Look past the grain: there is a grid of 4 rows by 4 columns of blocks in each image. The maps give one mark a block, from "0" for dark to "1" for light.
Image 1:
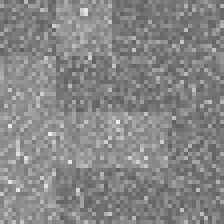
0100
1000
1110
1000
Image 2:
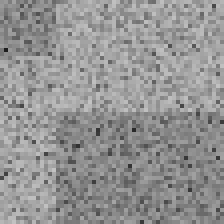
0111
1111
1000
1000
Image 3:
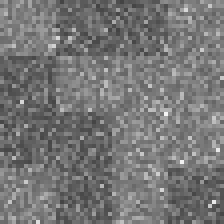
1001
0111
0011
1010
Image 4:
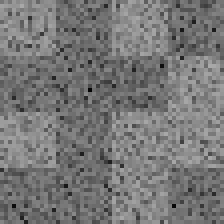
1010
0001
1011
0010
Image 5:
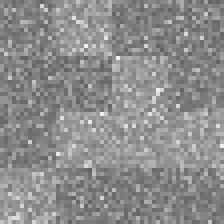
0100
0010
0111
1000
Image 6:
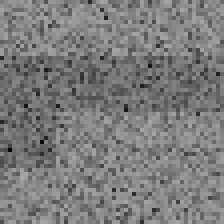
1111
0000
0111
1111
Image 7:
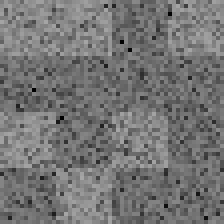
1101
0000
1010
0100
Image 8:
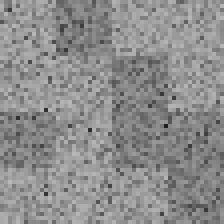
1011
1101
0100
1110
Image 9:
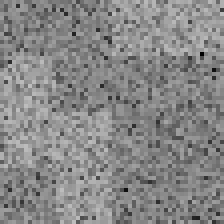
0011
1000
1100
0100
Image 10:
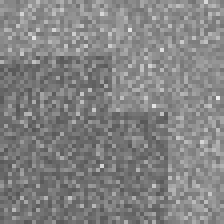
1111
0011
0001
0001
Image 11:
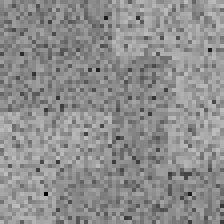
0011
0001
1101
1000
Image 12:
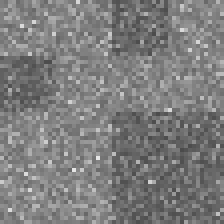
1101
0111
1100
1100
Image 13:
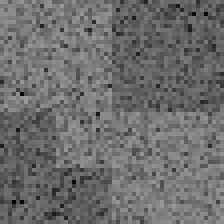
1100
1100
0111
0011
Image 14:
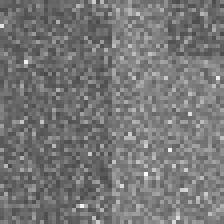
0010
0011
0011
0011
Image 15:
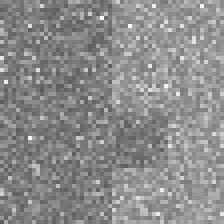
0011
0011
0001
0011
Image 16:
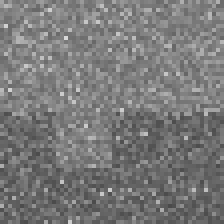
1111
1111
0100
0000
